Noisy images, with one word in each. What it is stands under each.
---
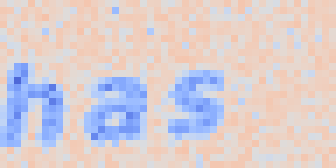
has
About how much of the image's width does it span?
two thirds
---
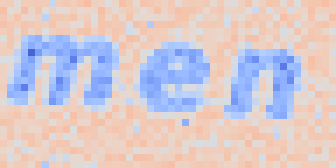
men
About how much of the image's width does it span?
nearly all
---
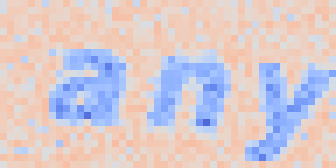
any
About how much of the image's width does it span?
nearly all
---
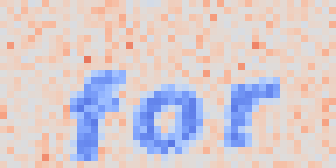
for
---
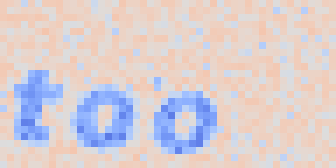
too
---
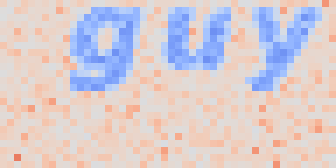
guy
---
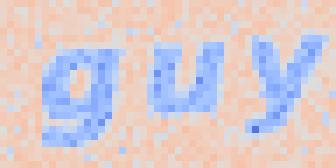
guy
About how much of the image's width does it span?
nearly all
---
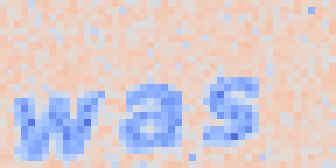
was
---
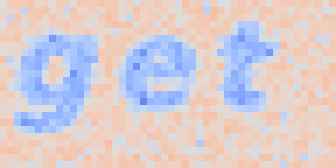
get
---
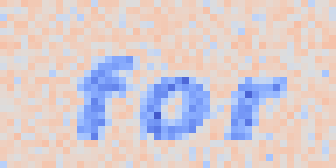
for
